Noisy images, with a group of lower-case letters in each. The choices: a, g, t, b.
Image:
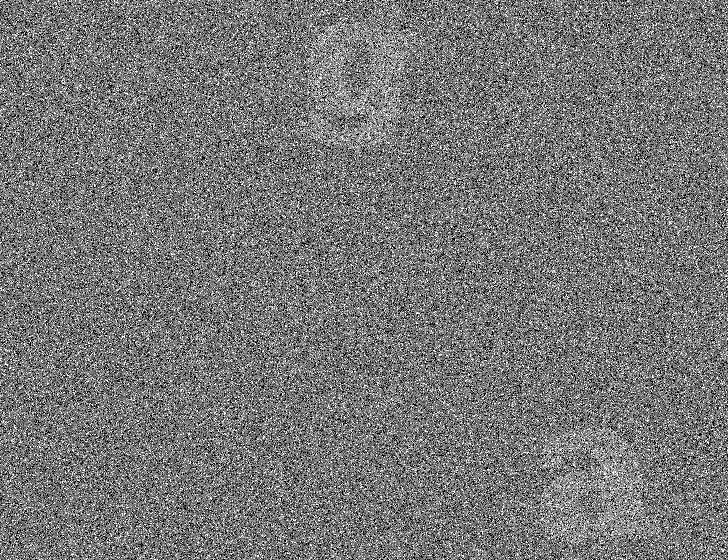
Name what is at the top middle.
g
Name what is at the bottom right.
a
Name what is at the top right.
nothing
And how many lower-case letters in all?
2
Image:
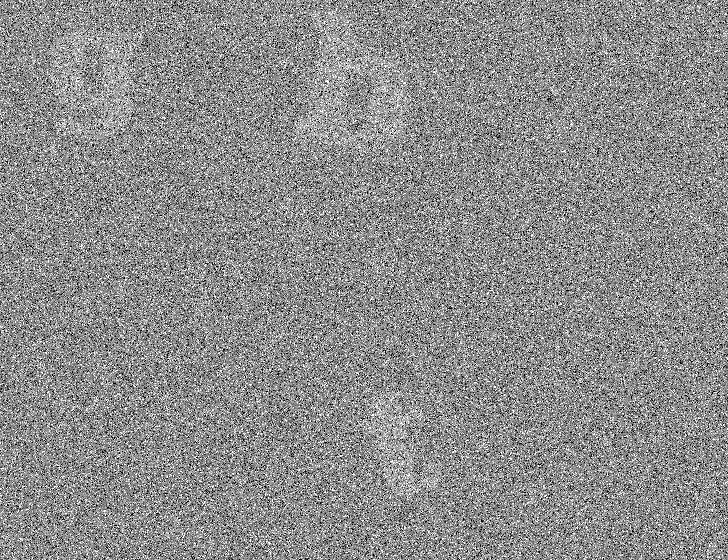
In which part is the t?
bottom middle
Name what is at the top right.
nothing
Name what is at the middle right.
nothing
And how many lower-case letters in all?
3
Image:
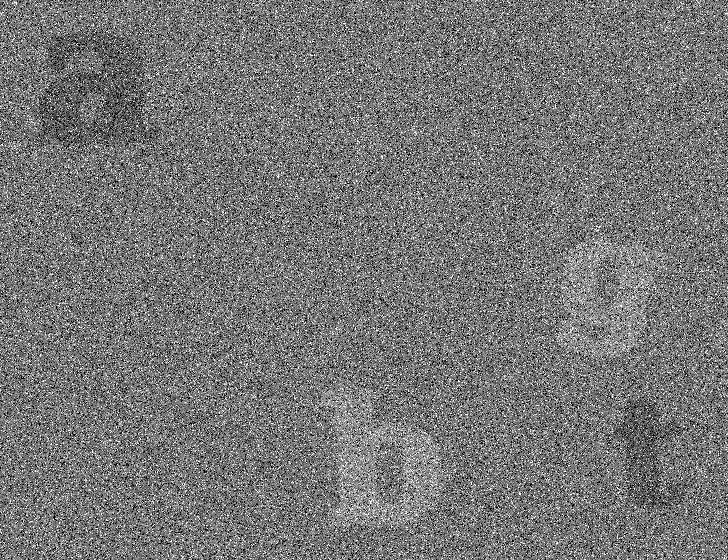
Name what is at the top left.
a
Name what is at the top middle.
nothing
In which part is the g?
middle right
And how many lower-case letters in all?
4
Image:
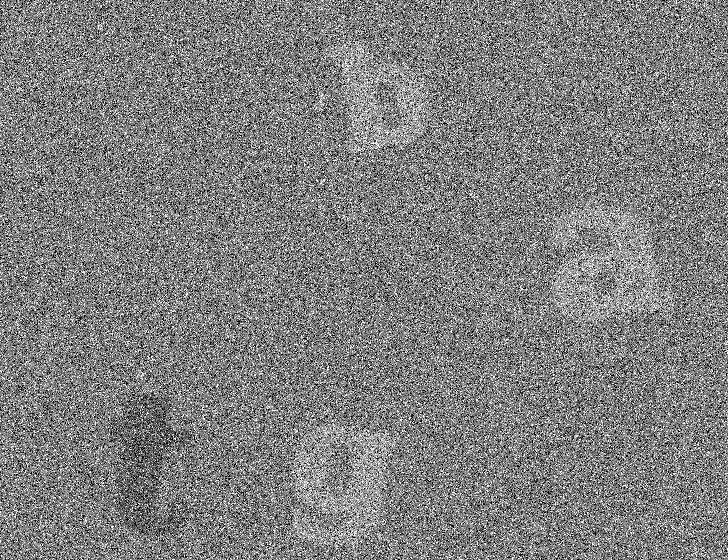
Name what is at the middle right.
a
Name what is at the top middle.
b
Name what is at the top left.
nothing
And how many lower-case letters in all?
4
